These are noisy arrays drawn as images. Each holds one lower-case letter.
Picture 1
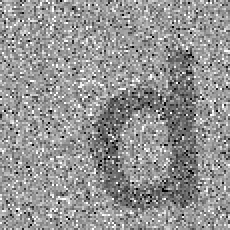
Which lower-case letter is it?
d
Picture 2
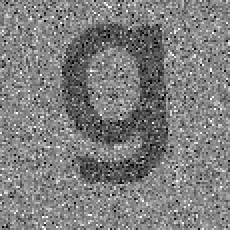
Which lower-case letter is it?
g
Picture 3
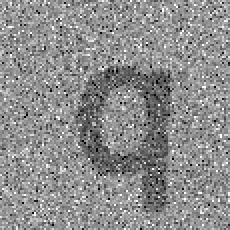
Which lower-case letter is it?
q
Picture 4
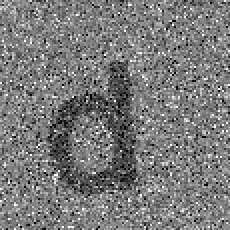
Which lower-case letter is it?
d
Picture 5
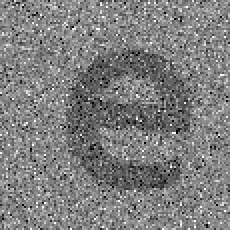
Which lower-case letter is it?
e
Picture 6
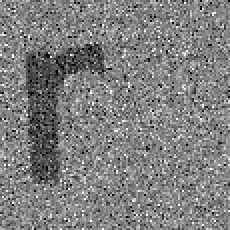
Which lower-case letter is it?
r
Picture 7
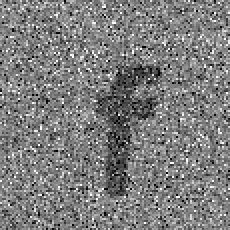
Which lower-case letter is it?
f
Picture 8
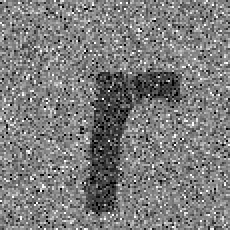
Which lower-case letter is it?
r
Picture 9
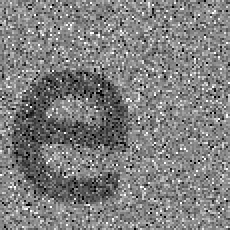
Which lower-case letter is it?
e
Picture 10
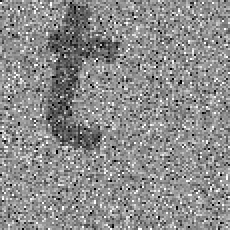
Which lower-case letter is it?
t
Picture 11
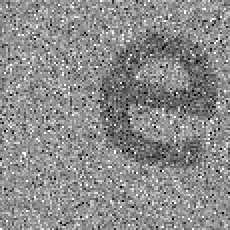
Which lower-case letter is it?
e
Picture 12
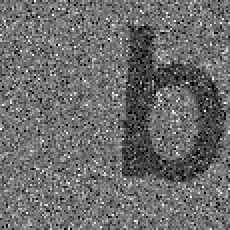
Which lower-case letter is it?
b
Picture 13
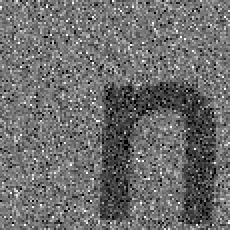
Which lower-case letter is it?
n
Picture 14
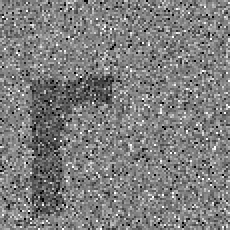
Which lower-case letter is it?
r
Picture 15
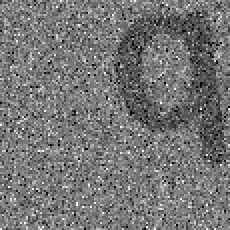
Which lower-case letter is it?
q
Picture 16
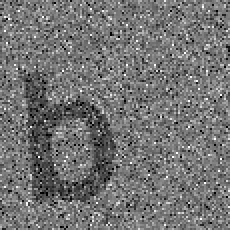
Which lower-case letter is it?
b
